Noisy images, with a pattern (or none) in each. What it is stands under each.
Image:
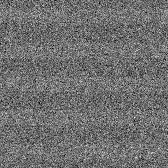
horizontal stripes
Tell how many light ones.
5
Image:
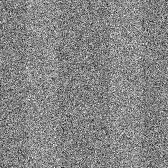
vertical stripes
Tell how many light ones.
2
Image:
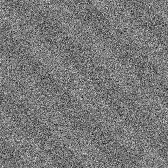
diagonal stripes
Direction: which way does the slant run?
top left to bottom right
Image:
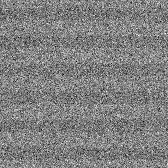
horizontal stripes
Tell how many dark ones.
6
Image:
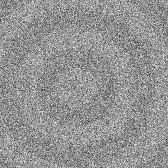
rings round one point
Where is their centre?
centre
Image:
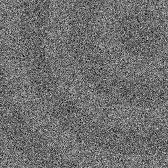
rings round one point
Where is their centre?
top right
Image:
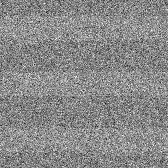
horizontal stripes
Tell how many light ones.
3
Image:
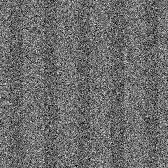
vertical stripes
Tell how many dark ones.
5
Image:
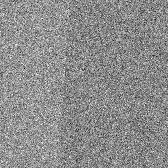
a sharp edge
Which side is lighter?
left
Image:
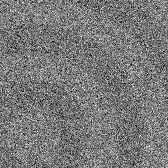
rings round one point
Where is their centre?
bottom left
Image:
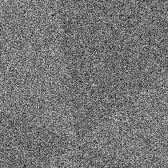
spokes from one point
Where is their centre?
bottom middle
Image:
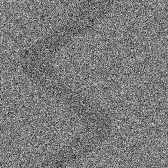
a wavy band
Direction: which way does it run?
top to bottom
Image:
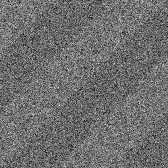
diagonal stripes
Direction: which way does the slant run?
bottom left to top right
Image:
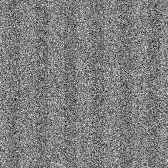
vertical stripes
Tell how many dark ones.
6
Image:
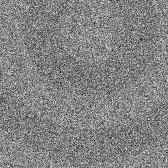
rings round one point
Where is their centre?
top middle
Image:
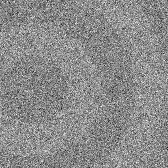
rings round one point
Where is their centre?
middle left
